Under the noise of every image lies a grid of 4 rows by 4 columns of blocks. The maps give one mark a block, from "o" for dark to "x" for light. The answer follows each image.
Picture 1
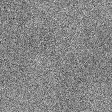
o x x x
o o x o
o x o o
x x o x
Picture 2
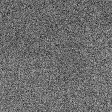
o o o o
o o o x
x x o x
x x x x
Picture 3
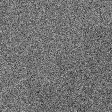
x x x x
x x x o
x x o o
x o o o
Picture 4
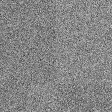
o o x x
o o x x
o o x x
o x o o
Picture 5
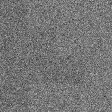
o x x x
o o x x
o o o x
o x x x
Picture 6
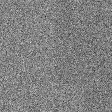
x x o o
x x o o
x x o o
x x x o
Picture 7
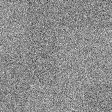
x o o o
x o x x
o o x x
o x x o
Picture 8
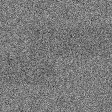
x x x x
x o o o
o o x x
x x x x
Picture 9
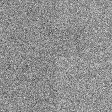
o o x x
o o o x
o o x x
o o x x
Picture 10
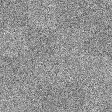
o x o o
x o x o
o x x x
x o o x
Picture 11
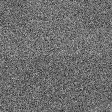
o x x o
x x x x
o o o o
o o o o
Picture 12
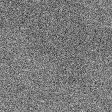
o o o x
x o o o
x x o x
x x x x
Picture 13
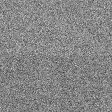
x x x x
x x x x
o o o o
o o o o
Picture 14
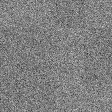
x x o x
o o x o
o o x o
o o x x
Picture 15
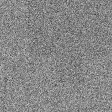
x o o o
x o o o
x x o x
x x x x
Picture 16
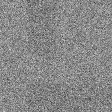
x o x x
x o x x
x x x x
x o o o
